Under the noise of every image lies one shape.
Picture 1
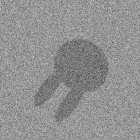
rabbit's head
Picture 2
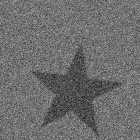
star
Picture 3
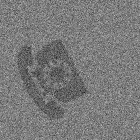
telephone
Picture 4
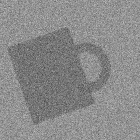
cup
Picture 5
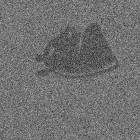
chess knight
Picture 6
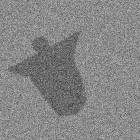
bell
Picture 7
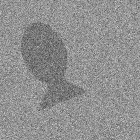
fish
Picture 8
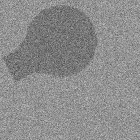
light bulb
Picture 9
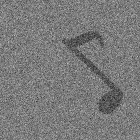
musical note
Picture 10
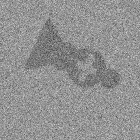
chess bishop
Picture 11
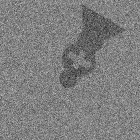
chess bishop
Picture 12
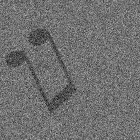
pair of musical notes
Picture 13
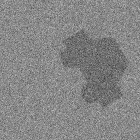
car
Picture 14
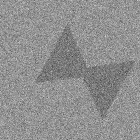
bow tie
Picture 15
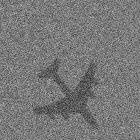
airplane
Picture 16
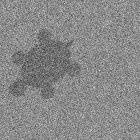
turtle
